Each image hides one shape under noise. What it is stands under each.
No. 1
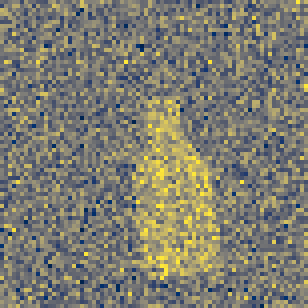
bottle
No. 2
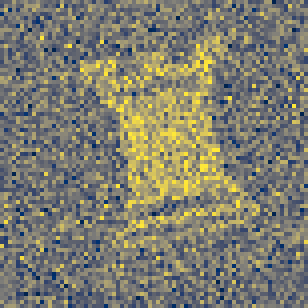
chess rook
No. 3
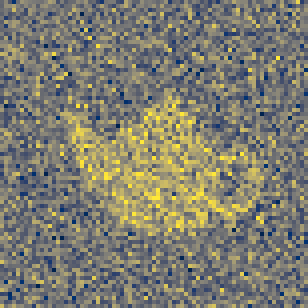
teapot
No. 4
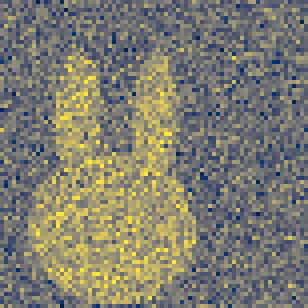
rabbit's head
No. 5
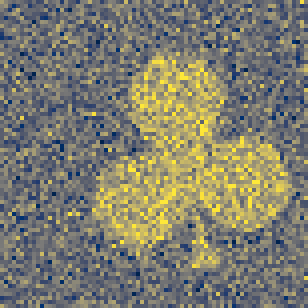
club
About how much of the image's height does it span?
two thirds
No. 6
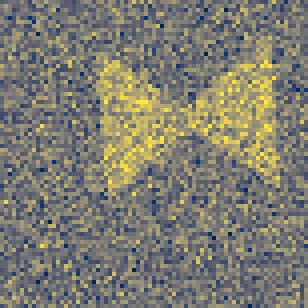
bow tie
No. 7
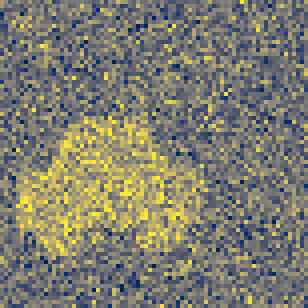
car
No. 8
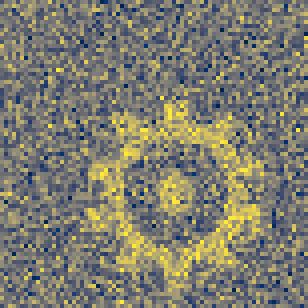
gear
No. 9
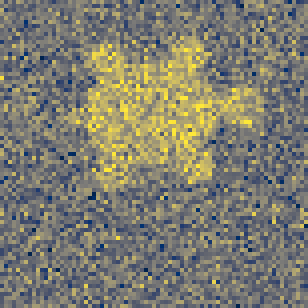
turtle
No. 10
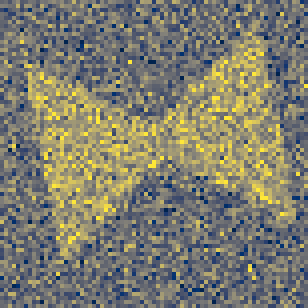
bow tie
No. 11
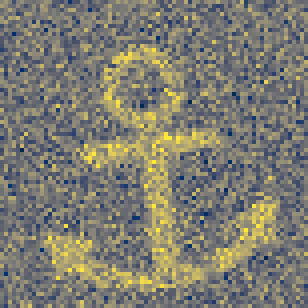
anchor
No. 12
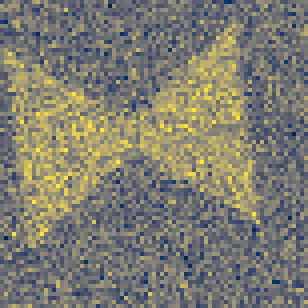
bow tie
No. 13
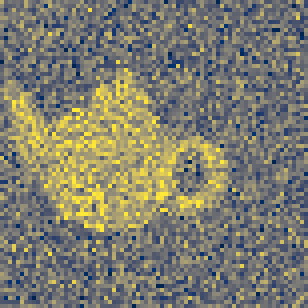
teapot
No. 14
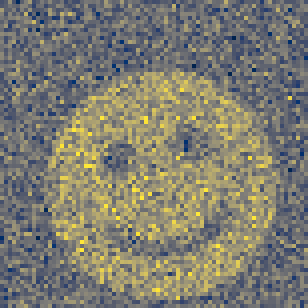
smiling face
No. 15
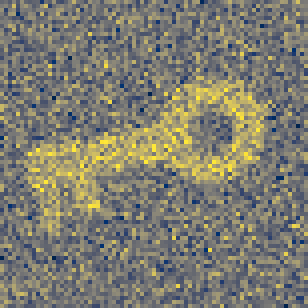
key
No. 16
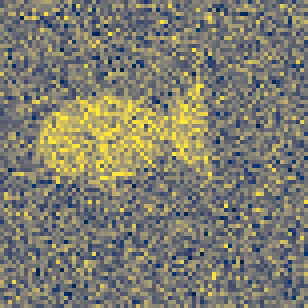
fish
